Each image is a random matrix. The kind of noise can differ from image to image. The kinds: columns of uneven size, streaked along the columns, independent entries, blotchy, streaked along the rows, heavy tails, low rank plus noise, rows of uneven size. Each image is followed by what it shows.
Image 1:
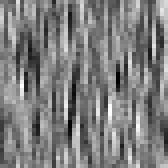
streaked along the columns
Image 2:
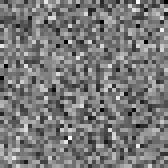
independent entries
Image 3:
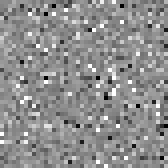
heavy tails
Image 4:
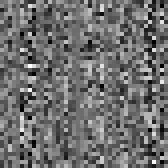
columns of uneven size
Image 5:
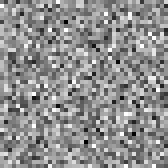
independent entries
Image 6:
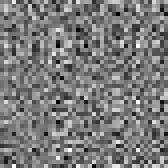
low rank plus noise
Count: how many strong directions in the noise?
two
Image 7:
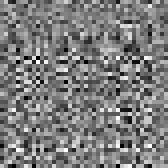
low rank plus noise
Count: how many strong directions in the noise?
two
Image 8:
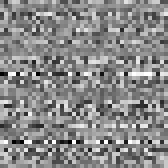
rows of uneven size
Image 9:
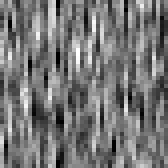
streaked along the columns
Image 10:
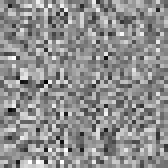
low rank plus noise
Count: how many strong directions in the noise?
three or four
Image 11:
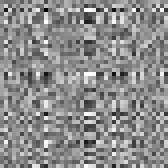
low rank plus noise
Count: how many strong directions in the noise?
one
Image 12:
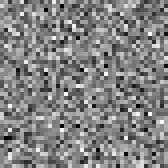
independent entries
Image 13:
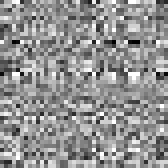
low rank plus noise
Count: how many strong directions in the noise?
two
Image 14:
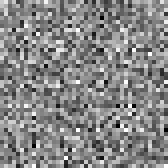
low rank plus noise
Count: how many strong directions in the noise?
five to eight
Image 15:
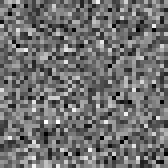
independent entries
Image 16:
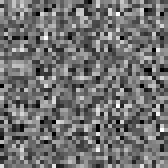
low rank plus noise
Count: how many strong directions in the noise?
three or four
